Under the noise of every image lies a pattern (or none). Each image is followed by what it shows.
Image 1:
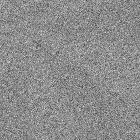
spokes from one point
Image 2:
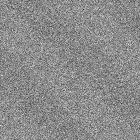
diagonal stripes
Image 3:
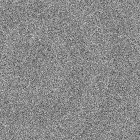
rings round one point
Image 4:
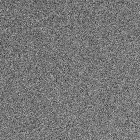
a smooth slope
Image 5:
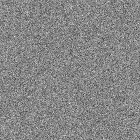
only noise
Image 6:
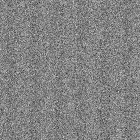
vertical stripes
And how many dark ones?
6
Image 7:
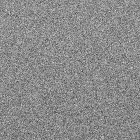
a smooth slope
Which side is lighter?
top
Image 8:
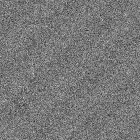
diagonal stripes
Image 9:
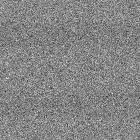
horizontal stripes
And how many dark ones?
2
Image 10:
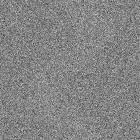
a wavy band
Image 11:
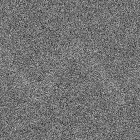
a wavy band
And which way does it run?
left to right
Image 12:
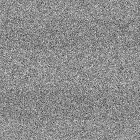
horizontal stripes
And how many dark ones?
2
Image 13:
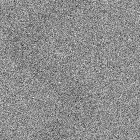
a wavy band
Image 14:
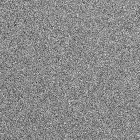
a smooth slope
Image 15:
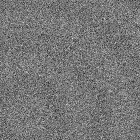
rings round one point
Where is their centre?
bottom left
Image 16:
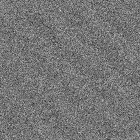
diagonal stripes
